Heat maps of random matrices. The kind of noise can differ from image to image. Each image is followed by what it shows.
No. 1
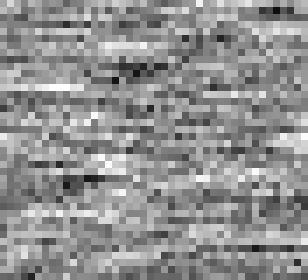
streaked along the rows
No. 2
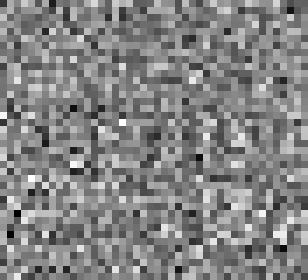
low rank plus noise
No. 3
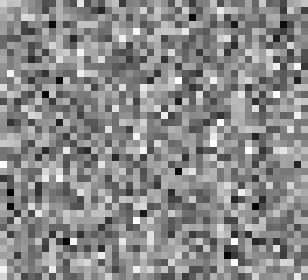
independent entries
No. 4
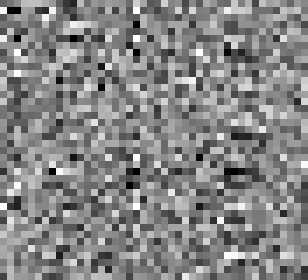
low rank plus noise
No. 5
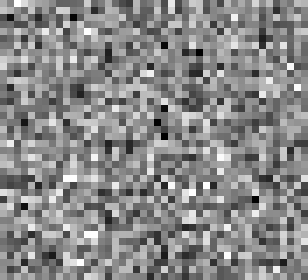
low rank plus noise
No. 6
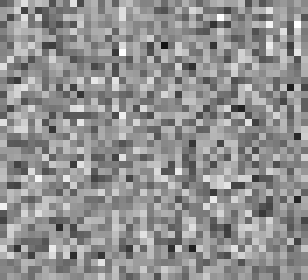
low rank plus noise
